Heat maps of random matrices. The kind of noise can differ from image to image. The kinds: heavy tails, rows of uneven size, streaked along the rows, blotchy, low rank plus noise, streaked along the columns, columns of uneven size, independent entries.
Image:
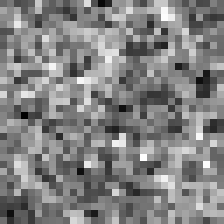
blotchy
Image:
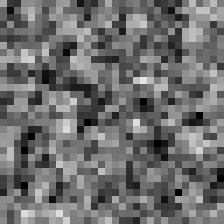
blotchy
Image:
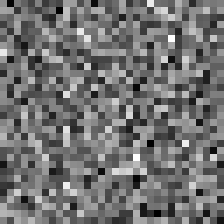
independent entries
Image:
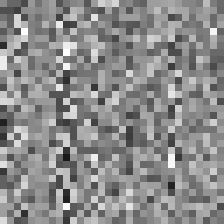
columns of uneven size
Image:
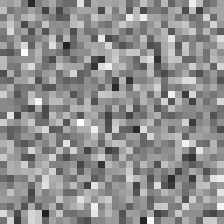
independent entries
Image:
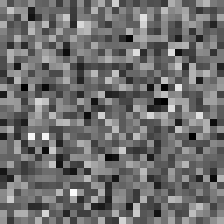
independent entries
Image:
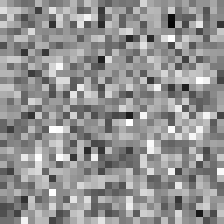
low rank plus noise
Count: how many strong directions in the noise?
five to eight
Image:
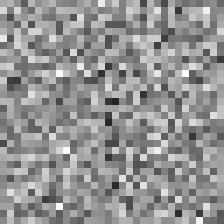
independent entries
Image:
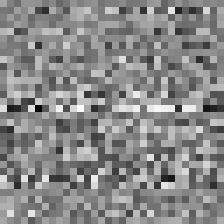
rows of uneven size
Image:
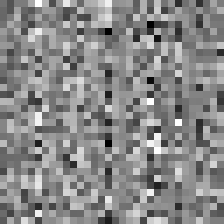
columns of uneven size
